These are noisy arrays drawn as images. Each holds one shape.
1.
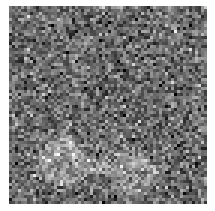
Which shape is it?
dumbbell
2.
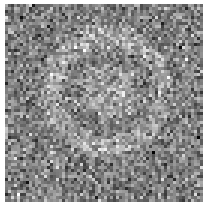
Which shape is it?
bullseye
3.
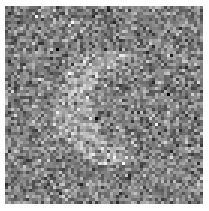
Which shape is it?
crescent
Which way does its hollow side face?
right
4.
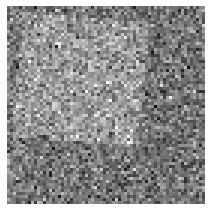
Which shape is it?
square
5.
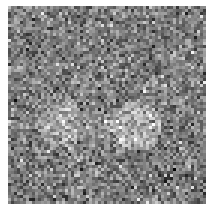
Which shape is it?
dumbbell
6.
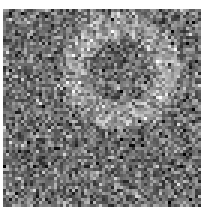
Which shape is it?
ring
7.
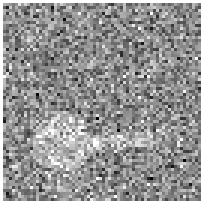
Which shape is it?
lollipop
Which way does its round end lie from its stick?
left
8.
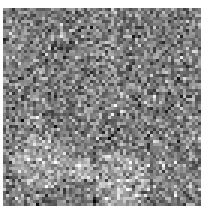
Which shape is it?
dumbbell
